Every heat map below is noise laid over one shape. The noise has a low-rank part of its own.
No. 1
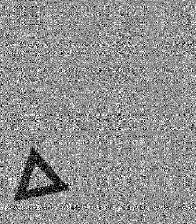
triangle frame
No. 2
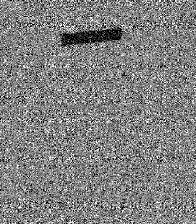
bar
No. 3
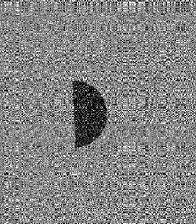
half disc
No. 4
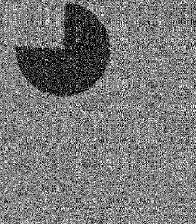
disc with a wedge cut out
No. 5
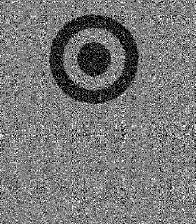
bullseye
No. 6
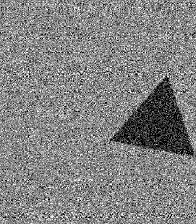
triangle
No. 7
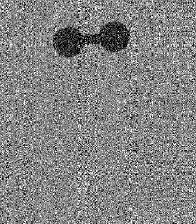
dumbbell
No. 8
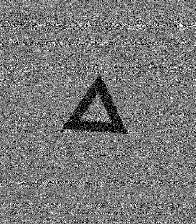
triangle frame
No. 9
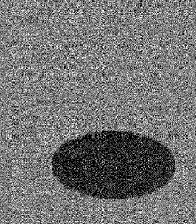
ellipse
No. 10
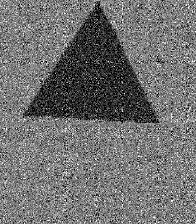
triangle
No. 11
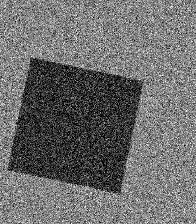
square
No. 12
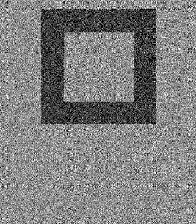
square frame
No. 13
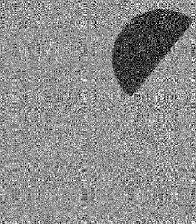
half disc
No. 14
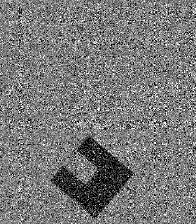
square with a notch
